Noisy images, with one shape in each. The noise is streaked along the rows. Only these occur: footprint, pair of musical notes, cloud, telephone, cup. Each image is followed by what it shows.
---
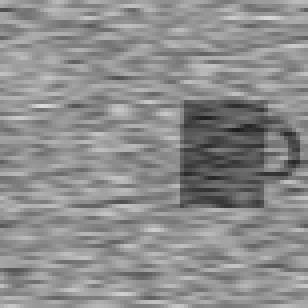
dark cup, middle right
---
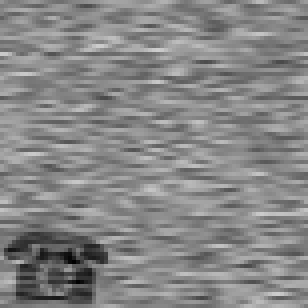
dark telephone, bottom left
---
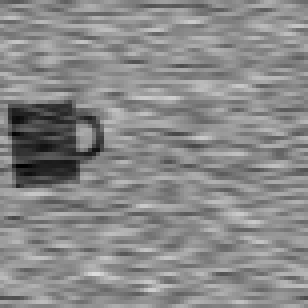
dark cup, middle left
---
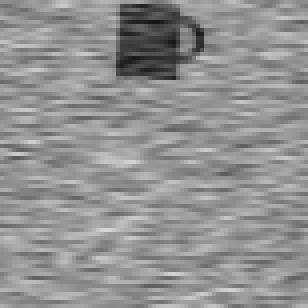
dark cup, top middle
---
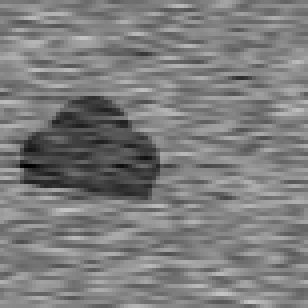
dark cloud
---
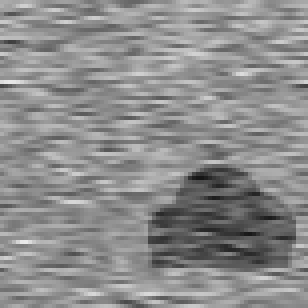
dark cloud
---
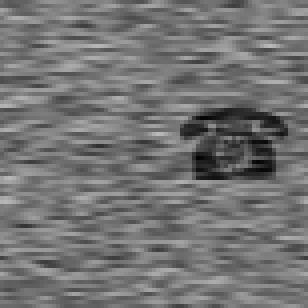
dark telephone, middle right
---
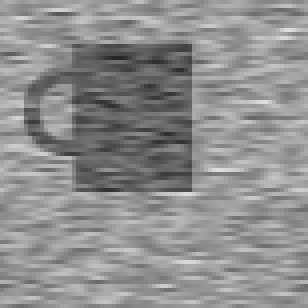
dark cup
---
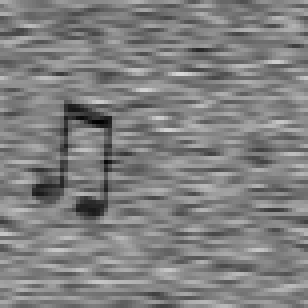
dark pair of musical notes, middle left
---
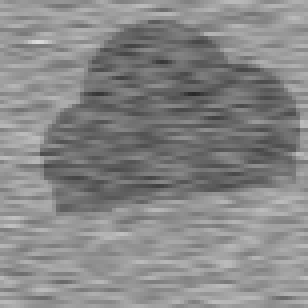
dark cloud
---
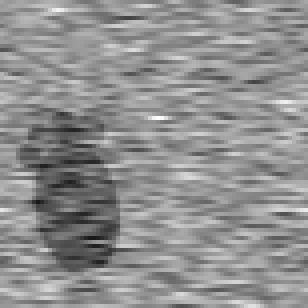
dark footprint
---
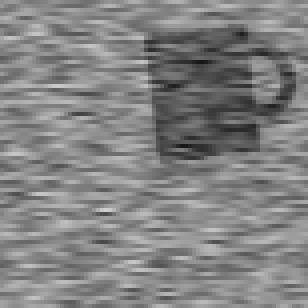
dark cup
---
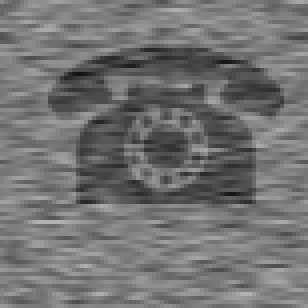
dark telephone
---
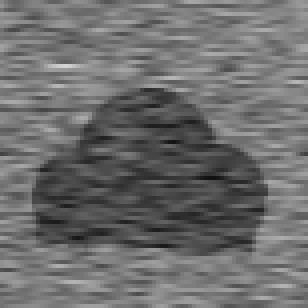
dark cloud
